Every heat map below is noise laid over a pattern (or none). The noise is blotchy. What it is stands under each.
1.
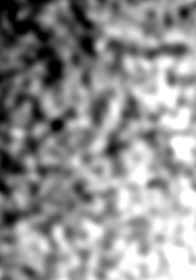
a smooth slope
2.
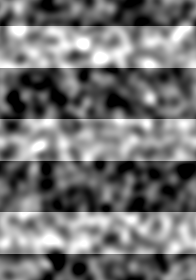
horizontal stripes
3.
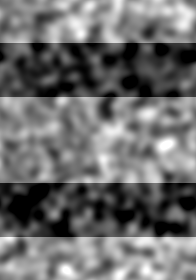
horizontal stripes
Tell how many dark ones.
2
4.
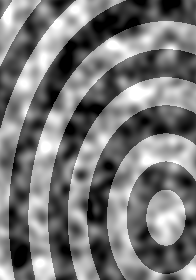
rings round one point
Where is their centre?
bottom right
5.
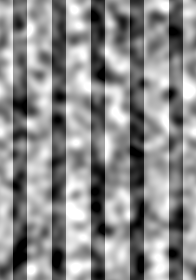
vertical stripes
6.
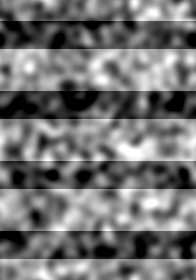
horizontal stripes
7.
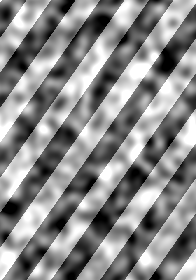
diagonal stripes
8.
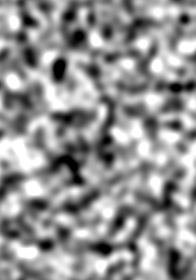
only noise
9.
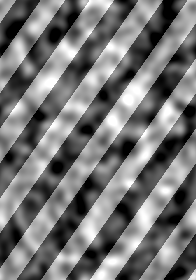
diagonal stripes
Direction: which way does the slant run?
bottom left to top right
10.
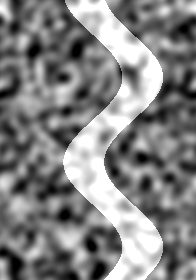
a wavy band
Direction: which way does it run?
top to bottom
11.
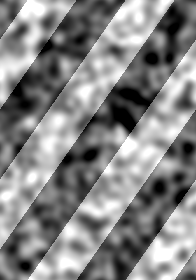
diagonal stripes
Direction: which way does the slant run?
bottom left to top right
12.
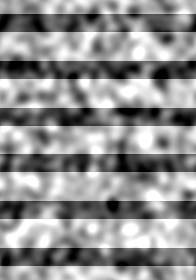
horizontal stripes
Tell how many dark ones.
6
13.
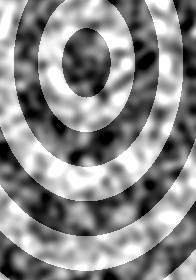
rings round one point
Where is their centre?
top middle
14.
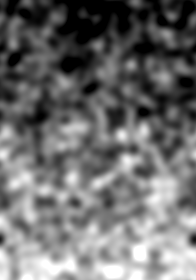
a smooth slope
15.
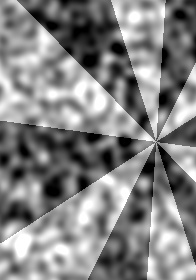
spokes from one point
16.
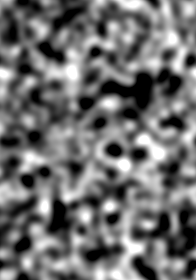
only noise
